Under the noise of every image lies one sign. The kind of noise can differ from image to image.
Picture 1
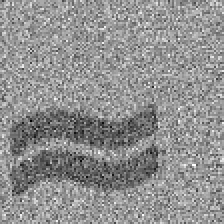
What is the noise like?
low rank plus noise
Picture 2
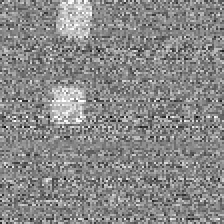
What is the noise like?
rows of uneven size
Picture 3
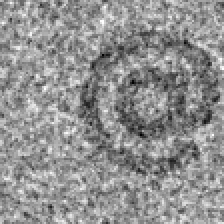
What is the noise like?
blotchy
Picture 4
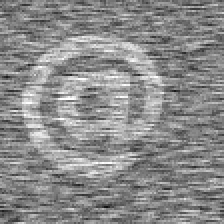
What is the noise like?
streaked along the rows
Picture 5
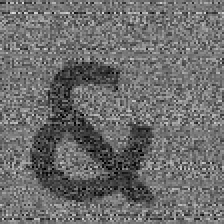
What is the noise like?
rows of uneven size
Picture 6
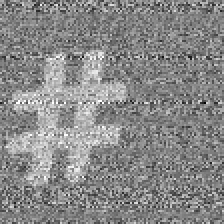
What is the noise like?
rows of uneven size
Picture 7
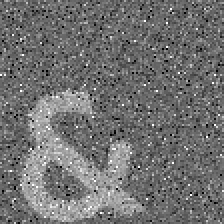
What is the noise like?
heavy tails
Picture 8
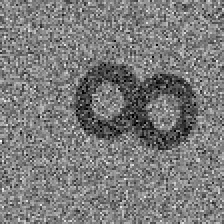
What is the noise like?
independent entries
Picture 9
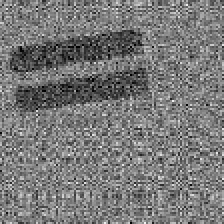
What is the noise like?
low rank plus noise
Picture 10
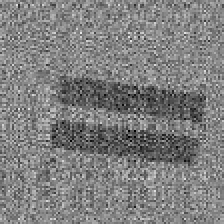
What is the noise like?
low rank plus noise
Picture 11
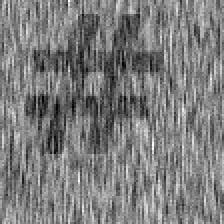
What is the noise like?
streaked along the columns
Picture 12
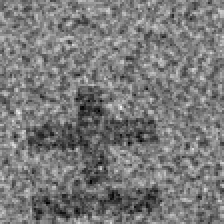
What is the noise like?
blotchy
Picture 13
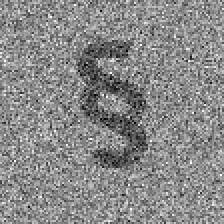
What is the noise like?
independent entries
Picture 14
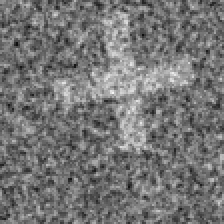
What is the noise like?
blotchy
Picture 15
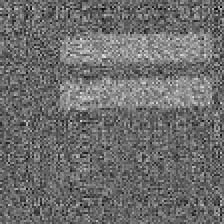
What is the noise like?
low rank plus noise
